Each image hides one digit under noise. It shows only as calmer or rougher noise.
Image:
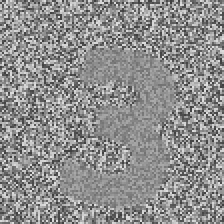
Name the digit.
3
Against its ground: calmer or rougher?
calmer
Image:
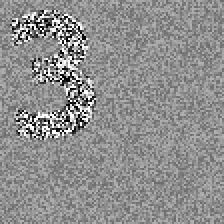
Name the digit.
3
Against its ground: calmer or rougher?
rougher
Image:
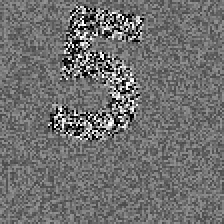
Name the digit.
5
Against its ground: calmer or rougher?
rougher
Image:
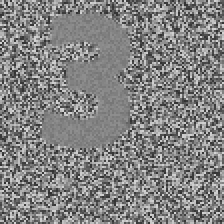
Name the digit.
3
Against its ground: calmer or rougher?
calmer
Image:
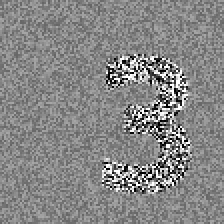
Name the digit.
3
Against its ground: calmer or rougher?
rougher
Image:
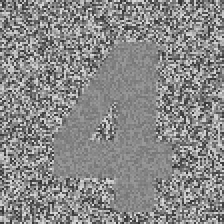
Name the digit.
4
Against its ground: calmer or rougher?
calmer
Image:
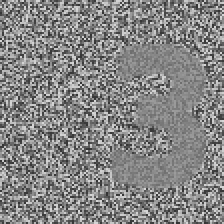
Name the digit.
3
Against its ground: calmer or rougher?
calmer
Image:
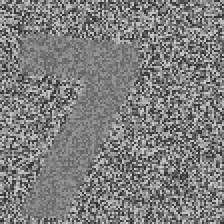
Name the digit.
7
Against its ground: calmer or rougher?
calmer
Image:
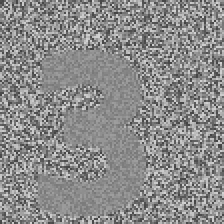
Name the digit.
3
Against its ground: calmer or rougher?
calmer
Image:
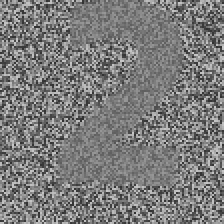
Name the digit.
2
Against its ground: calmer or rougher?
calmer
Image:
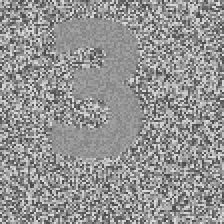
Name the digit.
3
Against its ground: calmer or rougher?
calmer
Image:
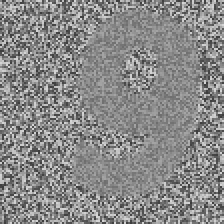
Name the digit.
9
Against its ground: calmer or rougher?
calmer
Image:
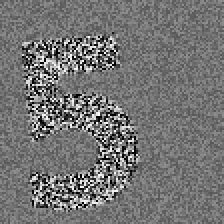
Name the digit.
5
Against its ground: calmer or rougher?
rougher
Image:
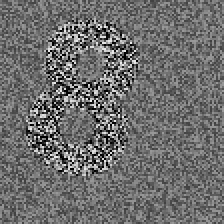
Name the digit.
8
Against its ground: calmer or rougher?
rougher
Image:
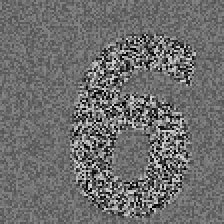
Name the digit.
6
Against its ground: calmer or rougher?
rougher
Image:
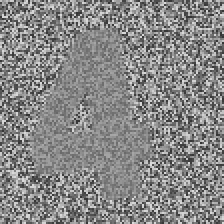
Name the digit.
4
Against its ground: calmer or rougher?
calmer
